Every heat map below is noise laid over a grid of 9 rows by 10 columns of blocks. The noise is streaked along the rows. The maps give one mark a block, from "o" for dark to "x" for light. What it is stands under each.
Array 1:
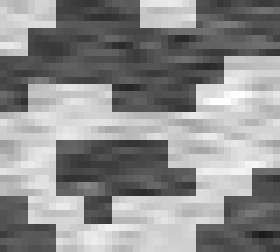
x x o o o x x o o o
x o o o o o o o o o
o o o o o o o o x x
o x x x o o o x x x
x x x x x x x x x x
x x o o o o x x x x
x x o o o o o x x o
o x x o x x x x o o
o o x x x x x o o o
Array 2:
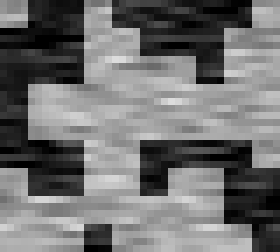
x o o x o o o o o x
o o o x x o o o x x
o o o x x x x o x x
o x x x x x x x x x
o x x x x x x x x x
o o o x x o o o o x
x o o x x o x x o o
x x x x x x x x o o
x x x o x x x x x o
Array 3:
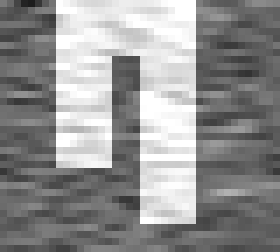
o o x x x x x o o o
o o x x x x x o o o
o o x x o x x o o o
o o x x o x x o o o
o o x x o x x o o o
o o x x o x x o o o
o o o o o x x o o o
o o o o o x x o o o
o o o o o o o o o o
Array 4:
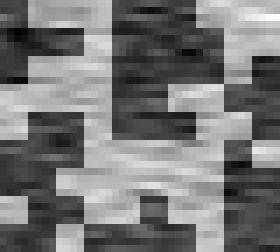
o x x x o o o x x x
o o o x o o o o x x
o x x x o o o o x o
x x x x o o x x o o
x o o x o o o x x o
o o o x x x x x o x
o o x x x x x x o o
x o o x x o x x o o
o o x o o o o x o o
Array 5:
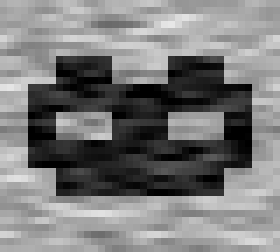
x x x x x x x x x x
x x x x x x x x x x
x x o o x x o o x x
x o o o o o o o o x
x o x x o o x x o x
x o o o o o o o o x
x x o o o o o o x x
x x x x x x x x x x
x x x x x x x x x x
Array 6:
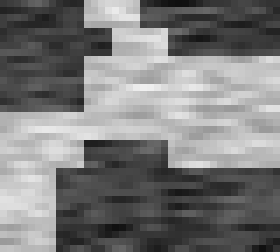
o o o x x o o o o o
o o o o x x o o o o
o o o x x x x x x x
o o o x x x x x x x
x x x x x x x x x x
x x x o o o x x x x
x x o o o o o o o o
x x o o o o o o o o
x x o o o o o o o o
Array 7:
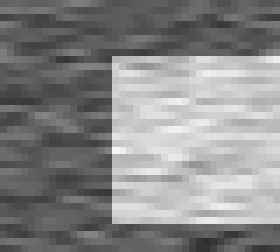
o o o o o o o o o o
o o o o o o o o o o
o o o o x x x x x x
o o o o x x x x x x
o o o o x x x x x x
o o o o x x x x x x
o o o o x x x x x x
o o o o x x x x x x
o o o o o o o o o o
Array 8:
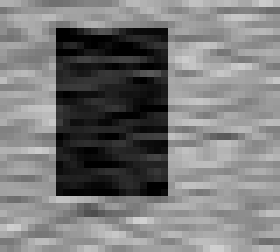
x x x x x x x x x x
x x o o o o x x x x
x x o o o o x x x x
x x o o o o x x x x
x x o o o o x x x x
x x o o o o x x x x
x x o o o o x x x x
x x x x x x x x x x
x x x x x x x x x x
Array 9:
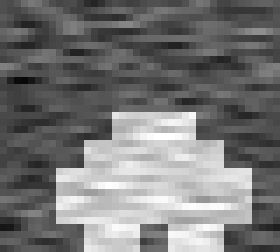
o o o o o o o o o o
o o o o o o o o o o
o o o o o o o o o o
o o o o o o o o o o
o o o o x x x o o o
o o o x x x x x o o
o o x x x x x x x o
o o x x x x x x x o
o o o x x o x x o o
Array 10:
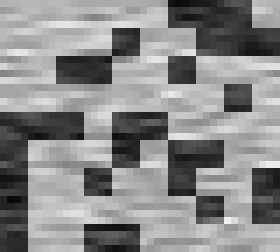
x x x x x x o o o x
x x x x o x x o o o
x x o o x x o x x x
x x x x x x x x o x
o o o x o o x x x x
o x x x o x o o x x
o x x o x x o x x o
o x x x x x x o x o
o x x o o x x x x x
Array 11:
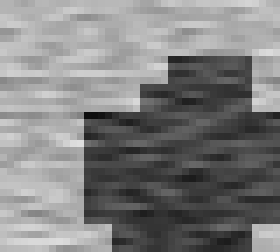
x x x x x x x x x x
x x x x x x x x x x
x x x x x x o o o x
x x x x x o o o o x
x x x o o o o o o o
x x x o o o o o o o
x x x o o o o o o o
x x x o o o o o o o
x x x x o o o o o x
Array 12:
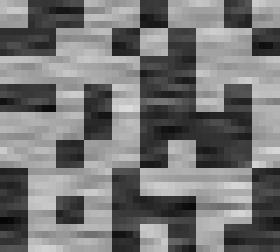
x o o x x o x x o x
o o x x o x o x x o
x x x x x o o x x x
o o x o x o o x o x
x x x o x o o o o x
x x o x x o x o o x
o x x x o x x x x o
o x o x o o o x x o
o x x x o x o x o o
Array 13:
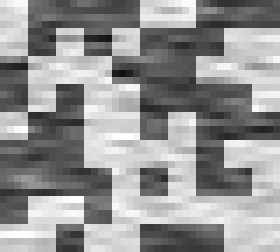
x o o o o x x o o o
x o x o x o o o x x
o x x x o o o x x x
o x o x x o o o o x
x o o x x o x o o o
o o o x x x x o x x
o o o o x o x o o x
o x x o x x x x x x
x x o x x o o o x x
